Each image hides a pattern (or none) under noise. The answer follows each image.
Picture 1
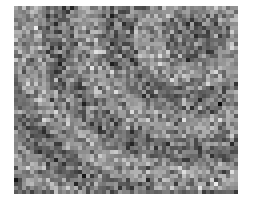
rings round one point
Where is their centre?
top right
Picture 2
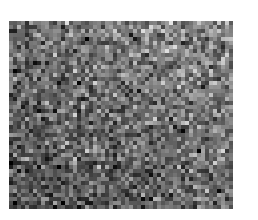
a smooth slope
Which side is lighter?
top right
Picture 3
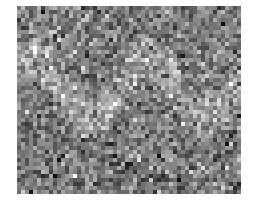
a wavy band
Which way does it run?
left to right
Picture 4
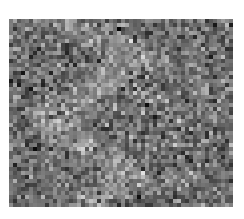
a wavy band
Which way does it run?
top to bottom
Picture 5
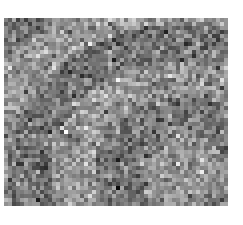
rings round one point
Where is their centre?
bottom right
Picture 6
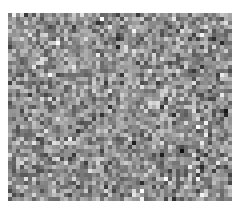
only noise
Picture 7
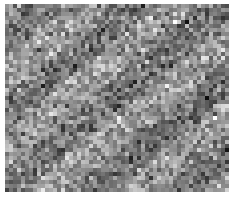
diagonal stripes
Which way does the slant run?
bottom left to top right
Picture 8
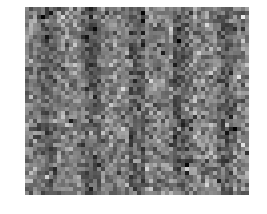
vertical stripes
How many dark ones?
5
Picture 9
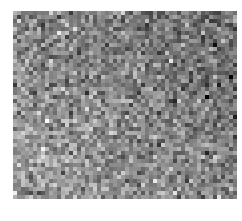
a smooth slope
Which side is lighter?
bottom left
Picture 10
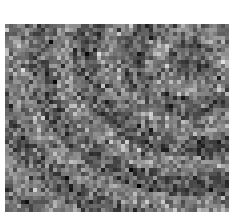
rings round one point
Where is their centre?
top right
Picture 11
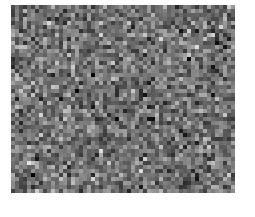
only noise
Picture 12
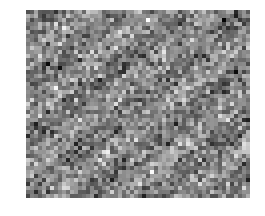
diagonal stripes
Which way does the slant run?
bottom left to top right
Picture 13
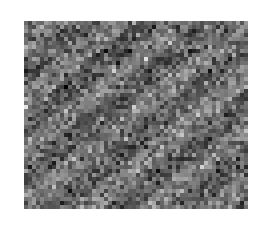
diagonal stripes
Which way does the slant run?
bottom left to top right
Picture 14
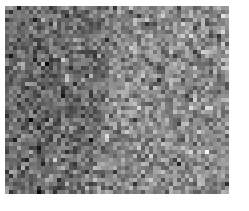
a sharp edge
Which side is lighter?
right
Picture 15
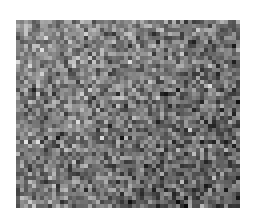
a smooth slope
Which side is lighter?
top left
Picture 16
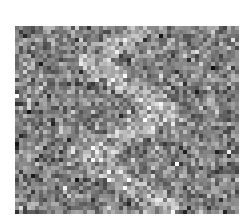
a wavy band
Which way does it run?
top to bottom
